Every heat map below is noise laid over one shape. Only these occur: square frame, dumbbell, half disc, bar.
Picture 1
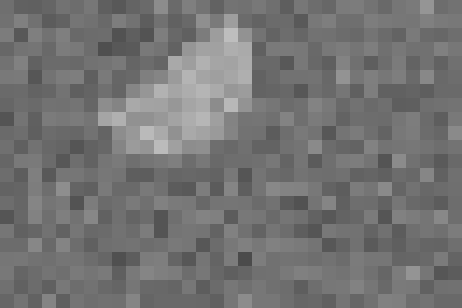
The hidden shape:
half disc
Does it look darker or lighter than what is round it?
lighter
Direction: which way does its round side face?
down and right
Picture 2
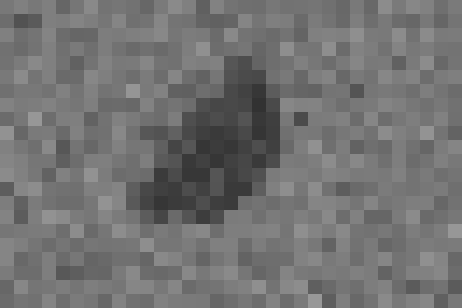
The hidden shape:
half disc
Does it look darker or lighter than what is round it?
darker
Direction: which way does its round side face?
down and right
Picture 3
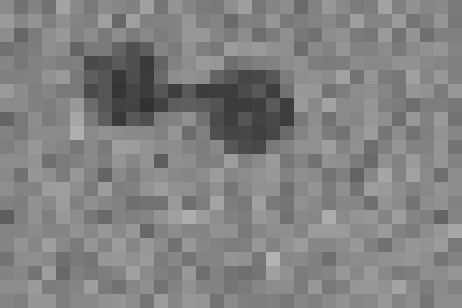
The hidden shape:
dumbbell
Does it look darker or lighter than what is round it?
darker
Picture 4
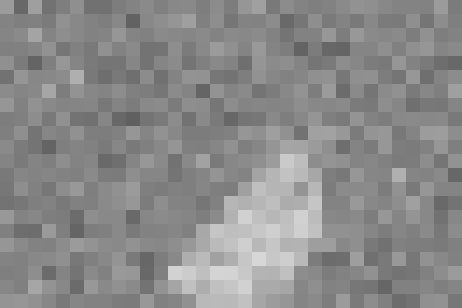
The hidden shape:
half disc
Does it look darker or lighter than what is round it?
lighter
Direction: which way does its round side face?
down and right
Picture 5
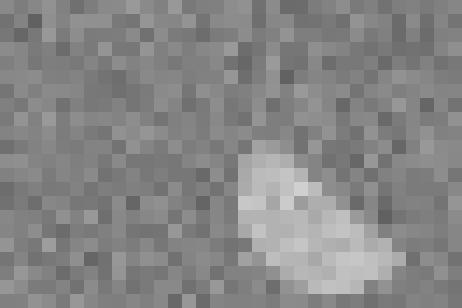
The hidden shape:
half disc
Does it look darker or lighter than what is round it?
lighter
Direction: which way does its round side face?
down and left
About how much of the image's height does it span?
half
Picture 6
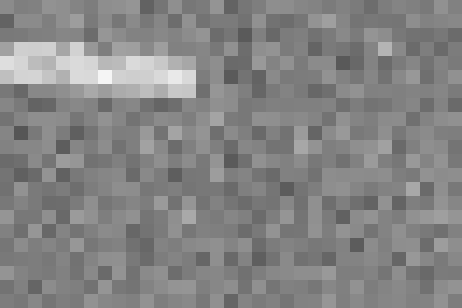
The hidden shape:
bar
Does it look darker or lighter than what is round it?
lighter
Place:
top left
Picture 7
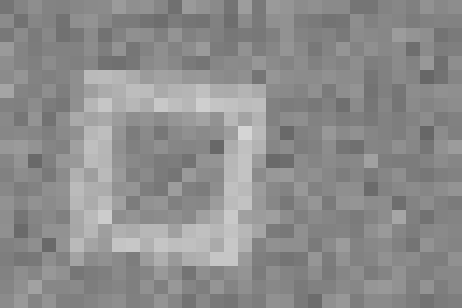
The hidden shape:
square frame
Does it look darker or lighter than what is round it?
lighter
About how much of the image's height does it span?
two thirds
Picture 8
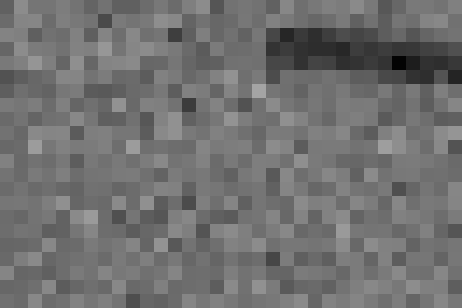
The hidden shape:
bar
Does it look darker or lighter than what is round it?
darker
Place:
top right
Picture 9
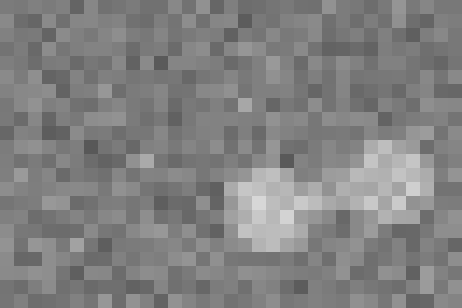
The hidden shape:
dumbbell
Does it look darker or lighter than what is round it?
lighter
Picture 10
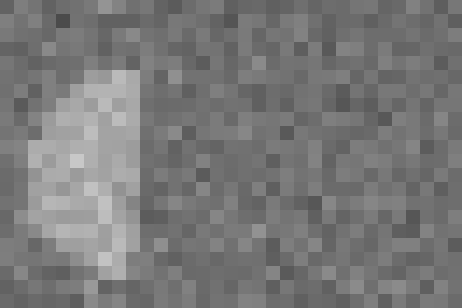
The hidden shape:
half disc
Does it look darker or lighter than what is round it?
lighter
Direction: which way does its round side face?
left
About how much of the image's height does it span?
two thirds
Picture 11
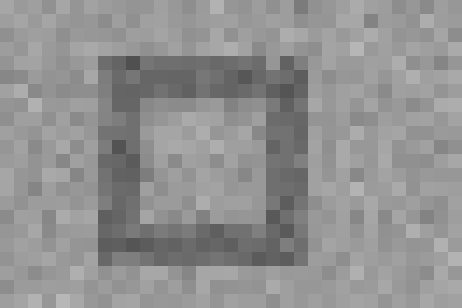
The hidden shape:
square frame
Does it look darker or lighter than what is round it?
darker
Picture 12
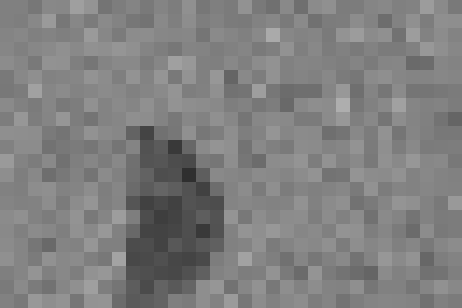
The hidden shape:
half disc
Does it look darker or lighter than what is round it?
darker
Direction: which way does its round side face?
right
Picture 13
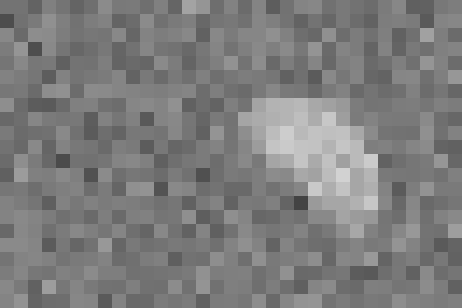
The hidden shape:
half disc
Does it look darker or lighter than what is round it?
lighter
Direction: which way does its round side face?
up and right
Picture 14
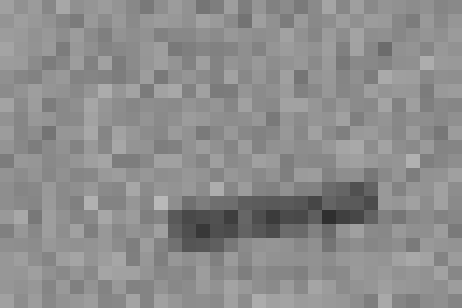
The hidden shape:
bar
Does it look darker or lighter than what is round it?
darker
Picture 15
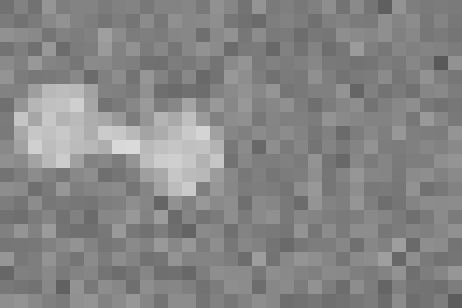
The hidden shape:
dumbbell
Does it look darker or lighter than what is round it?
lighter
